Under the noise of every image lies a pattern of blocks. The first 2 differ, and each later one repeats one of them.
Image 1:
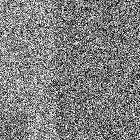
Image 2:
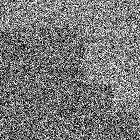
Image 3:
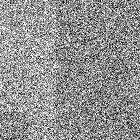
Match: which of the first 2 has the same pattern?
1
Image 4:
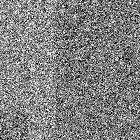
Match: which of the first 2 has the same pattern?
1
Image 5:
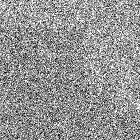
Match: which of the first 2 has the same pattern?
2
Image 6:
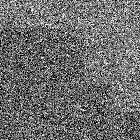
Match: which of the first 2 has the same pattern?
2
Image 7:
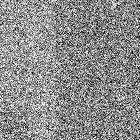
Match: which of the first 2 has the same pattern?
1
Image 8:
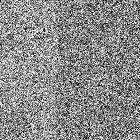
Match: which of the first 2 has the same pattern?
1
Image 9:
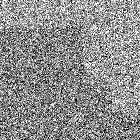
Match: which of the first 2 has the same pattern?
2
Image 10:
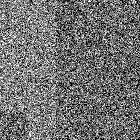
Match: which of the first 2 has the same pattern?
1
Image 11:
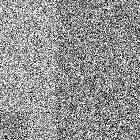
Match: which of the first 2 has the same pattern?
1
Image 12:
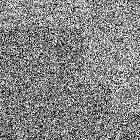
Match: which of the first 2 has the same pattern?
2
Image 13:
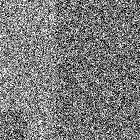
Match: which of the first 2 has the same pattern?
1
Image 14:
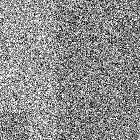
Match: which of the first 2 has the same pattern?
1
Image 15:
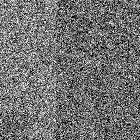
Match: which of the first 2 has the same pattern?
1
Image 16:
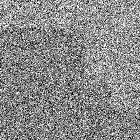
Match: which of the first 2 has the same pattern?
2
